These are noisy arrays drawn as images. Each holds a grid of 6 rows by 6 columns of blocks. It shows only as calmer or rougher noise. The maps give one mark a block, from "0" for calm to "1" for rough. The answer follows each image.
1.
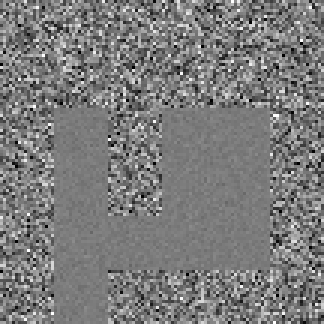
111111
111111
101001
101001
100001
101111
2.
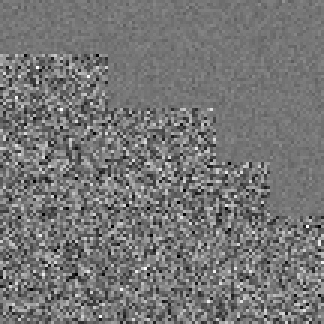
000000
110000
111100
111110
111111
111111
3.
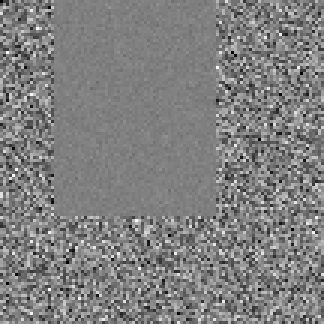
100011
100011
100011
100011
111111
111111
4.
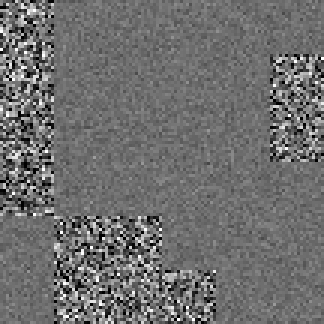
100000
100001
100001
100000
011000
011100
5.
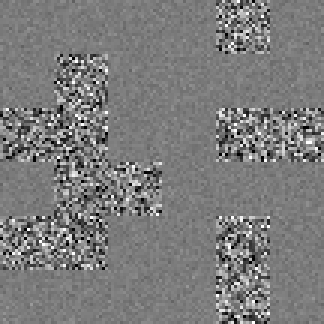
000010
010000
110011
011000
110010
000010
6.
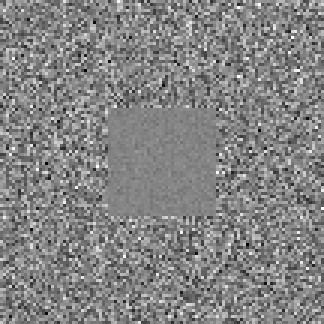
111111
111111
110011
110011
111111
111111
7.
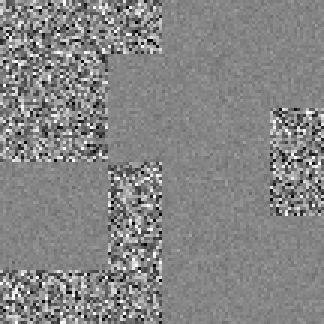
111000
110000
110001
001001
001000
111000
